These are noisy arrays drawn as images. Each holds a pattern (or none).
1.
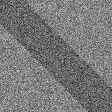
a diagonal band
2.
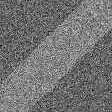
a diagonal band
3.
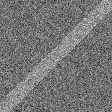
a diagonal band
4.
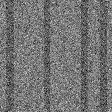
bands of columns
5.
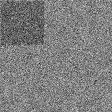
one block
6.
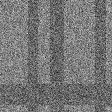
bands of rows crossing bands of columns
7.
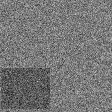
one block
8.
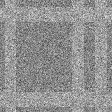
bands of rows crossing bands of columns
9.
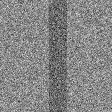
one band of columns
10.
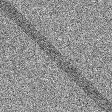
a diagonal band
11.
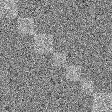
blocks along the diagonal
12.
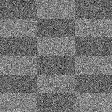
a checkerboard
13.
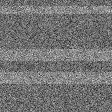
bands of rows
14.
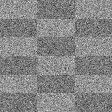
a checkerboard
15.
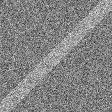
a diagonal band
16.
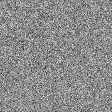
only noise
